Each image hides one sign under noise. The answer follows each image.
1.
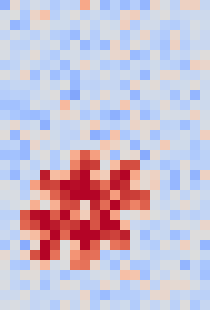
red hash sign
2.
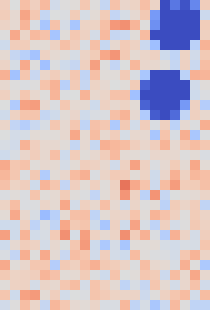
blue colon, top right
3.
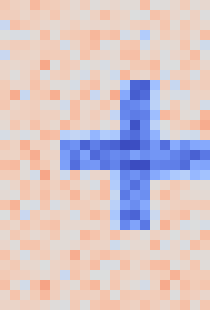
blue plus sign
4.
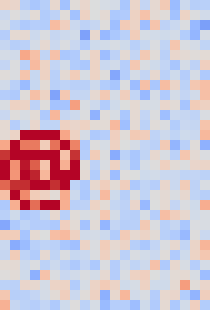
red at sign, middle left
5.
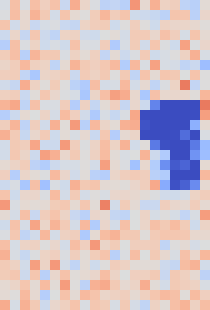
blue pilcrow, middle right
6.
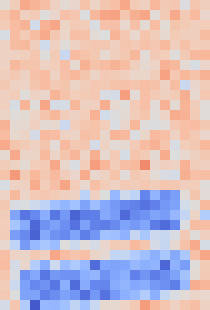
blue equals sign
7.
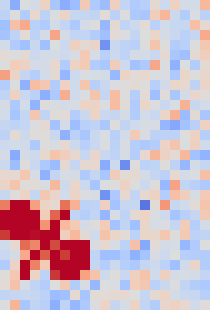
red percent sign, bottom left
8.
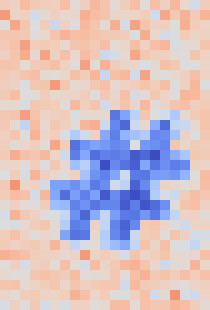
blue hash sign
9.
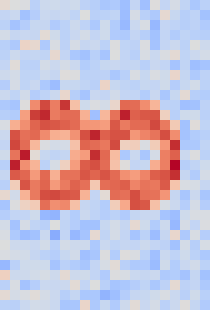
red infinity sign
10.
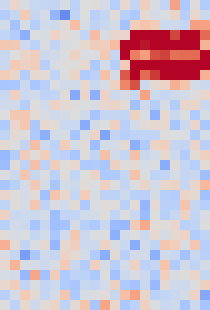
red approximately sign, top right
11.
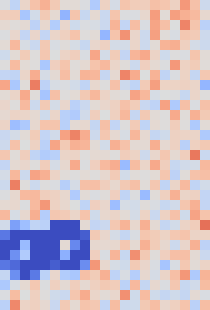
blue infinity sign, bottom left
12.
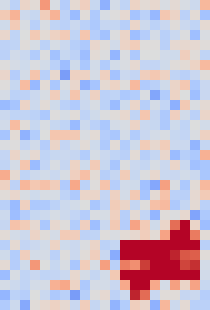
red not-equal sign, bottom right
